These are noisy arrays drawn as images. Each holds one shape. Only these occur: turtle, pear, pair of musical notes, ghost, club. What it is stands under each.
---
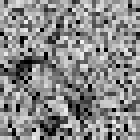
pair of musical notes
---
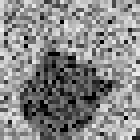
ghost
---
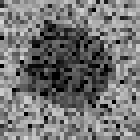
ghost
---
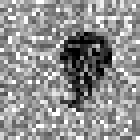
pear
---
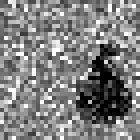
pear
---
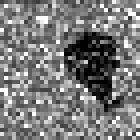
pear
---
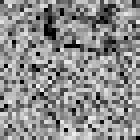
pair of musical notes
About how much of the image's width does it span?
half
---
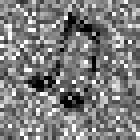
pair of musical notes
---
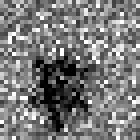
turtle
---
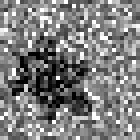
turtle
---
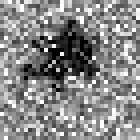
turtle
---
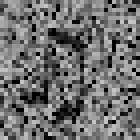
pair of musical notes
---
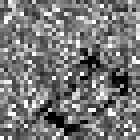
pair of musical notes
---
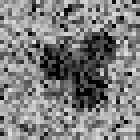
club
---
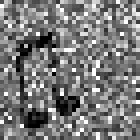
pair of musical notes
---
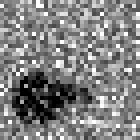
pear
